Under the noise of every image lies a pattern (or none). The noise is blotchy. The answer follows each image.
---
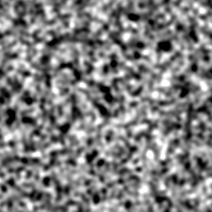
only noise
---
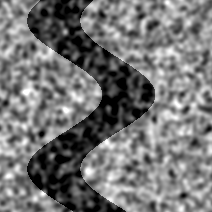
a wavy band
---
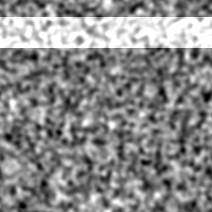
one horizontal stripe
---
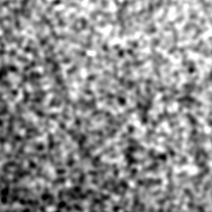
a smooth slope
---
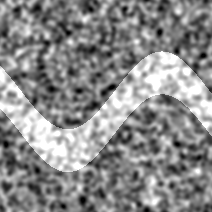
a wavy band
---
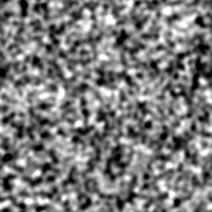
only noise
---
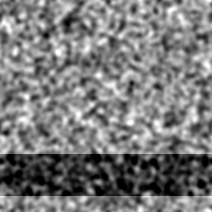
one horizontal stripe
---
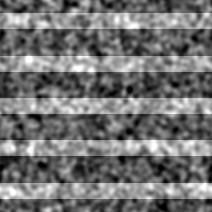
horizontal stripes
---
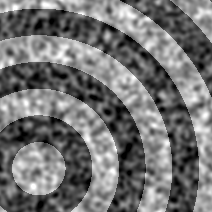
rings round one point
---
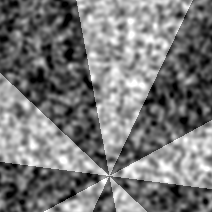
spokes from one point
